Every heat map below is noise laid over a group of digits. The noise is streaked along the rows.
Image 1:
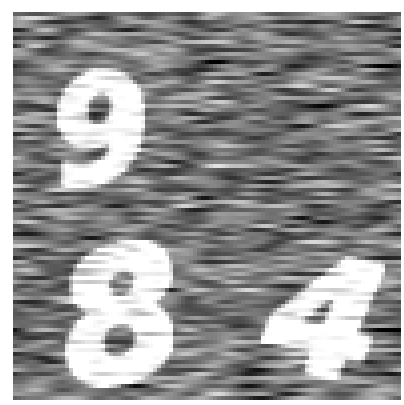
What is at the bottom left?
8
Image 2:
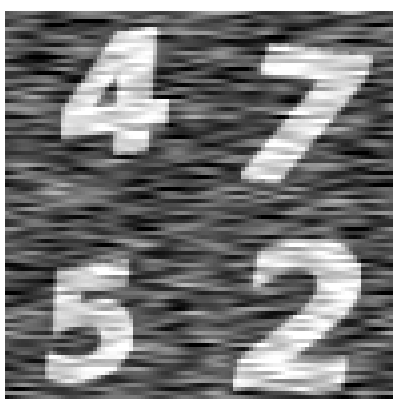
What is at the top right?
7
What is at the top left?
4
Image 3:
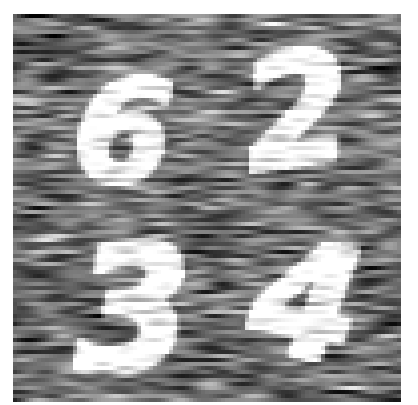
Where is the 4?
bottom right
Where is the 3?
bottom left
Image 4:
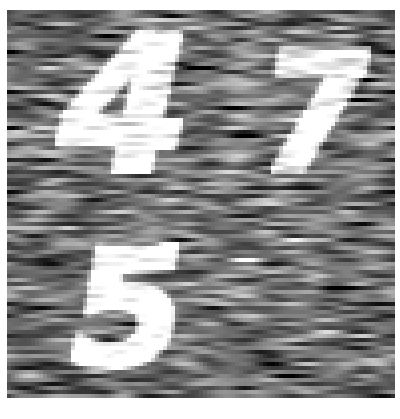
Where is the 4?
top left
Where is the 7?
top right
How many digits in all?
3
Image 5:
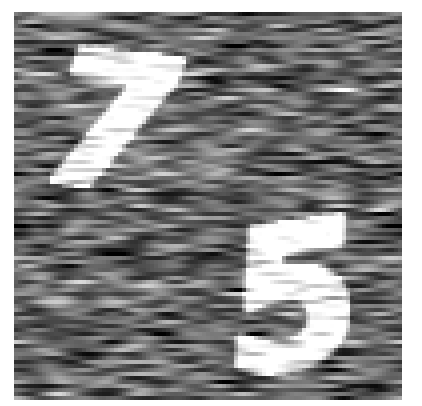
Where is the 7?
top left
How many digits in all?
2
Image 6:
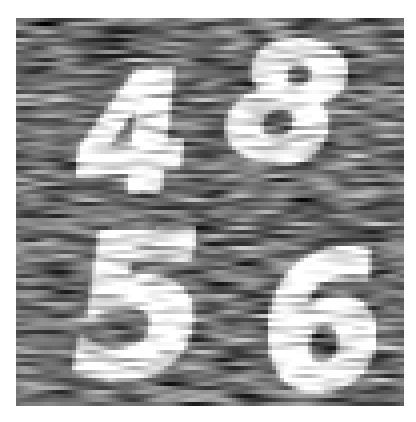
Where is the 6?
bottom right
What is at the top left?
4
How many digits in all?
4
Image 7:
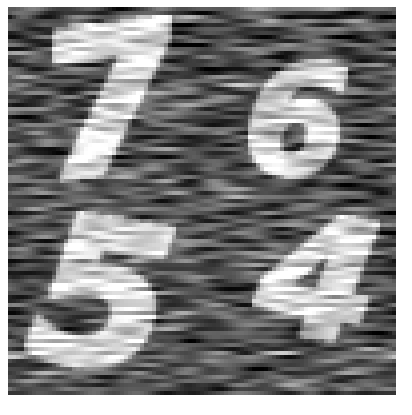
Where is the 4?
bottom right
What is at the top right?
6
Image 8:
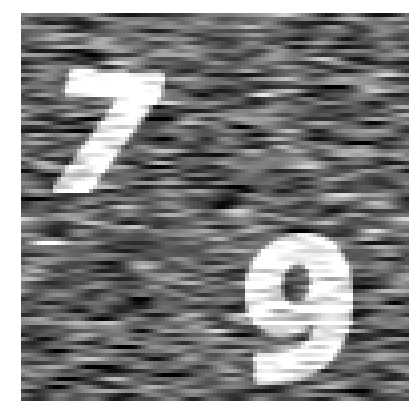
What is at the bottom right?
9
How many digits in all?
2
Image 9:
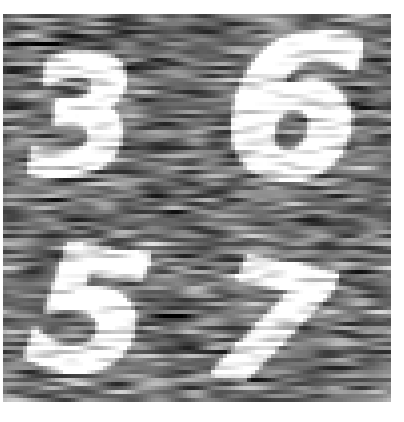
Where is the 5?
bottom left
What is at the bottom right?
7
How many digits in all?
4
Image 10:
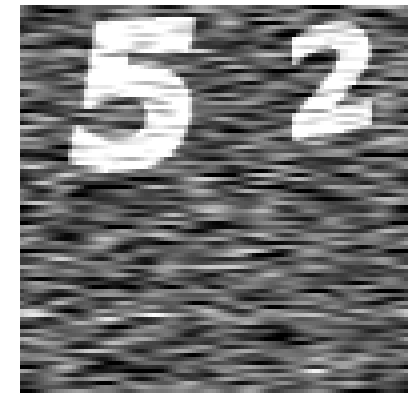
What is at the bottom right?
nothing
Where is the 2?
top right
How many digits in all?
2
